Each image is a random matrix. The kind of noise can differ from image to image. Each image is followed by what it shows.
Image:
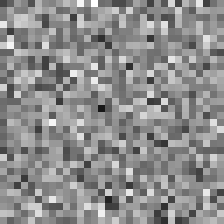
independent entries
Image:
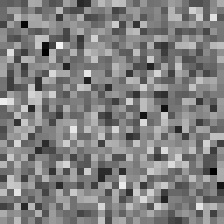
independent entries
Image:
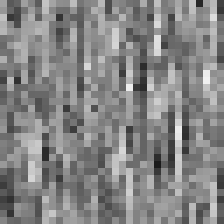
streaked along the columns
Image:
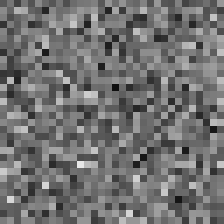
independent entries
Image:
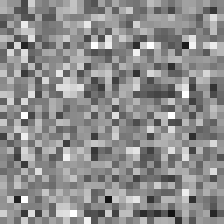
low rank plus noise
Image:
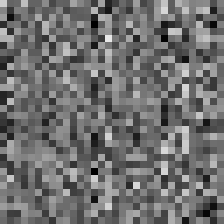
columns of uneven size
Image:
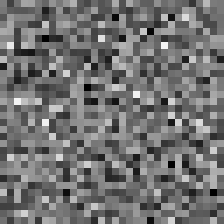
independent entries
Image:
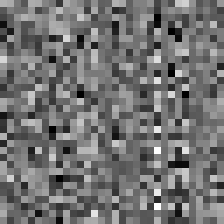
columns of uneven size
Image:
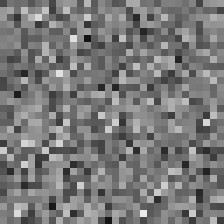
independent entries
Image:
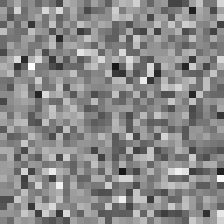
low rank plus noise
